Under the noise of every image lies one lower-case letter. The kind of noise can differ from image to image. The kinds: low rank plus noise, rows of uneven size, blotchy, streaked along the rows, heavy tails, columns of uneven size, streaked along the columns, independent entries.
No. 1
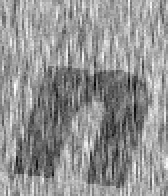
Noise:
streaked along the columns
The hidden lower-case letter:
n
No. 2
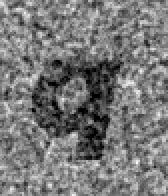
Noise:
blotchy
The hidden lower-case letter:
q
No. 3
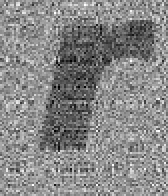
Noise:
low rank plus noise
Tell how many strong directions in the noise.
two
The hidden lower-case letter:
r
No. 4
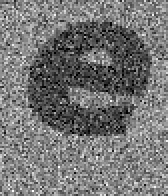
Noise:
independent entries
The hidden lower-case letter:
e
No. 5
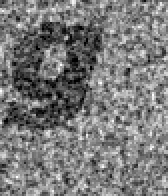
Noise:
blotchy
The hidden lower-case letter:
g
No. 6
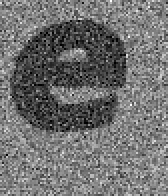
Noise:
independent entries
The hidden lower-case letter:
e
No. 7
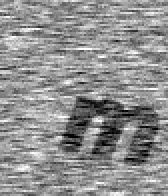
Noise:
streaked along the rows
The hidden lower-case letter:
m
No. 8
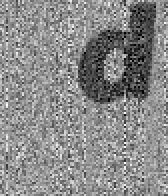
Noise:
columns of uneven size
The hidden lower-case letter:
d
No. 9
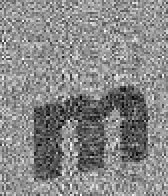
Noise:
low rank plus noise
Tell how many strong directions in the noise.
three or four
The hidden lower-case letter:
m
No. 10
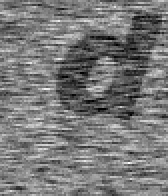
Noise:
streaked along the rows
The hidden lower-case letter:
d
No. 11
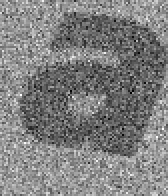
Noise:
independent entries
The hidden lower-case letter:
a
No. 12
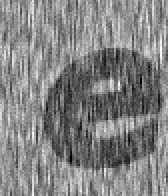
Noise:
streaked along the columns
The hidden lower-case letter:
e
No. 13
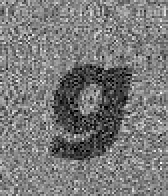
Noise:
low rank plus noise
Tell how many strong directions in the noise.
three or four
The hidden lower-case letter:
g
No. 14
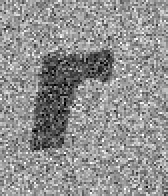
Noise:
independent entries
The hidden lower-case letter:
r
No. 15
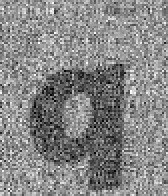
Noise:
low rank plus noise
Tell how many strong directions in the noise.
three or four
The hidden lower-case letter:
q
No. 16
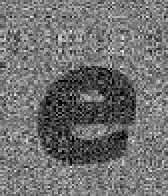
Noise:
low rank plus noise
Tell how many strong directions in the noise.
three or four
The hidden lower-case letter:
e
